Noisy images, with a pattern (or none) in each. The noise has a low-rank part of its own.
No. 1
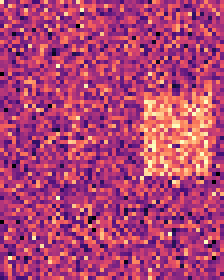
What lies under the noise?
one block
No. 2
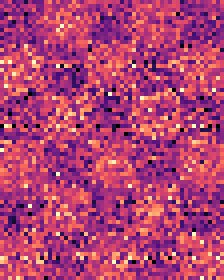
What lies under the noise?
a checkerboard
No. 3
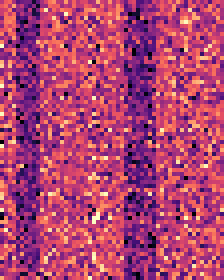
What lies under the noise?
bands of columns
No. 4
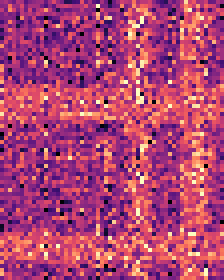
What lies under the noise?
bands of rows crossing bands of columns
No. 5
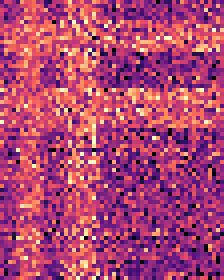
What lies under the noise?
bands of rows crossing bands of columns
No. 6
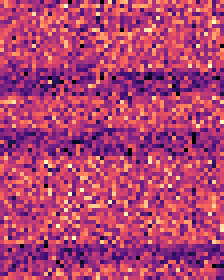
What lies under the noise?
bands of rows
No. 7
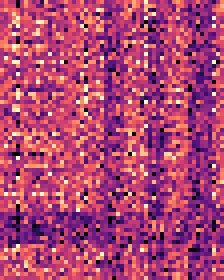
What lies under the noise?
bands of rows crossing bands of columns
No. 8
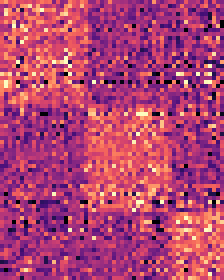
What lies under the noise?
blocks along the diagonal
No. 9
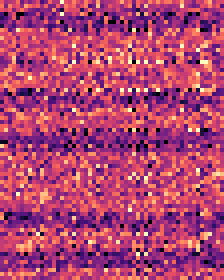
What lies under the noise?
bands of rows
